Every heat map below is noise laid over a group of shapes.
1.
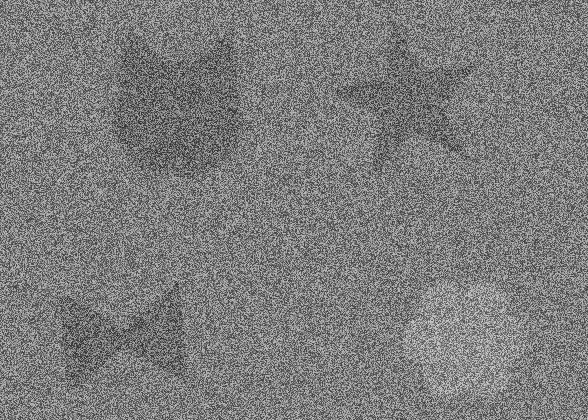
top left: dark cat's head; top right: dark star; bottom left: dark bow tie; bottom right: light flower
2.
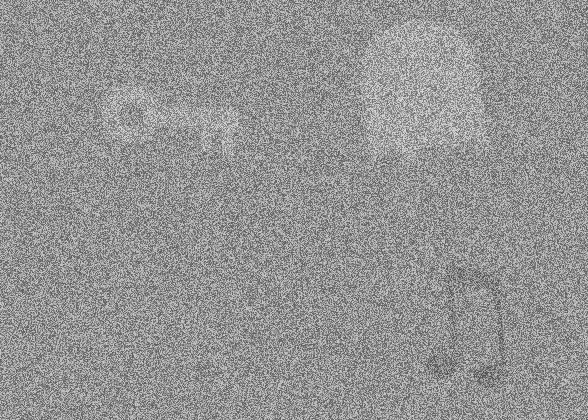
top left: light key; top right: light ghost; bottom right: dark pair of musical notes
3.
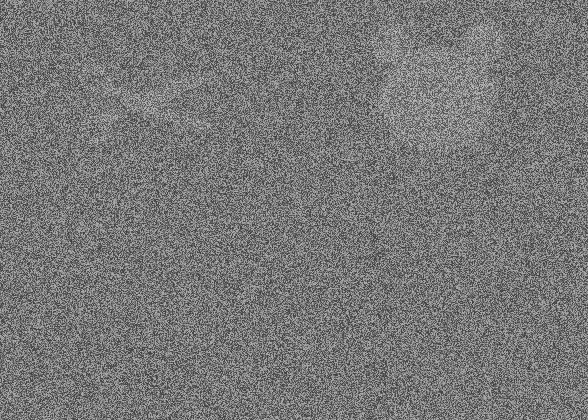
top left: light pair of scissors; top right: light bear's head
